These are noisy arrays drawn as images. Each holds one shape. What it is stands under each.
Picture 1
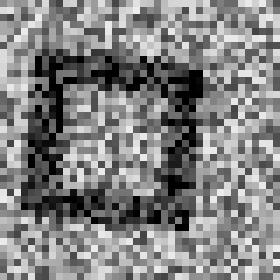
square frame
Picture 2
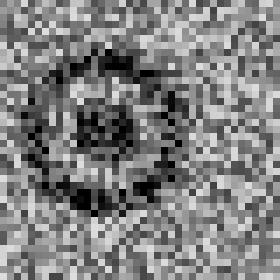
bullseye
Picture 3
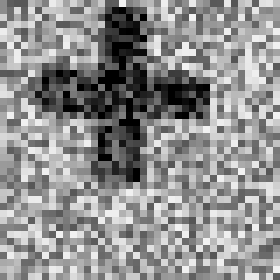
cross
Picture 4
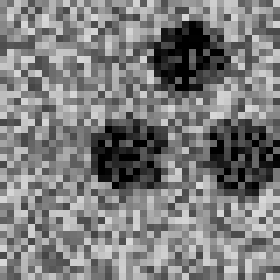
three dots
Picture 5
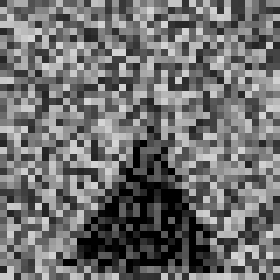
triangle
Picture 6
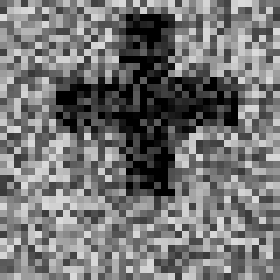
cross
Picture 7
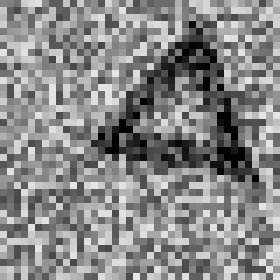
triangle frame
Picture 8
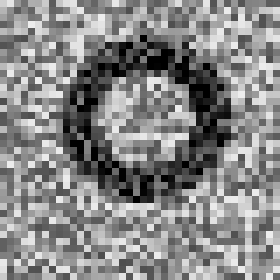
ring
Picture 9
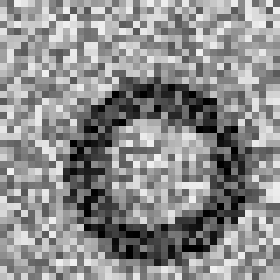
ring
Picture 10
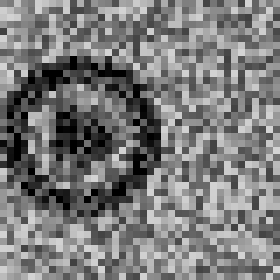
bullseye
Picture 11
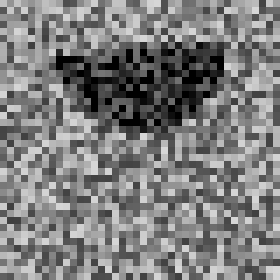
half disc
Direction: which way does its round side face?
down
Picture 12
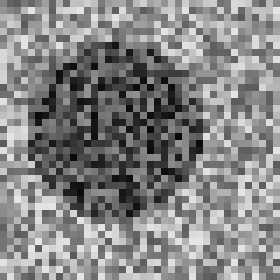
disc
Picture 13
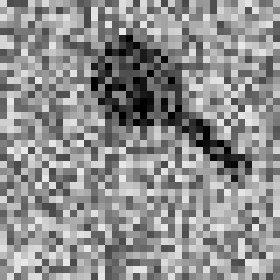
lollipop
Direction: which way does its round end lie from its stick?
up and left
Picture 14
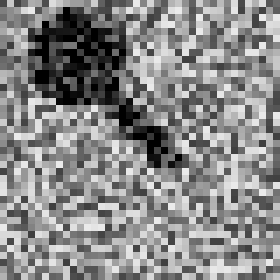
lollipop
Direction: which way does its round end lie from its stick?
up and left
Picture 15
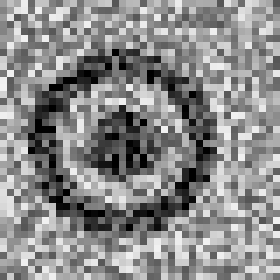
bullseye
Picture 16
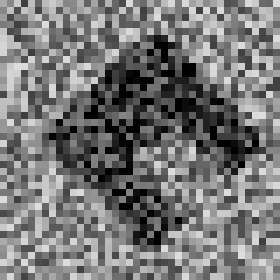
square with a notch
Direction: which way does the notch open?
down and right
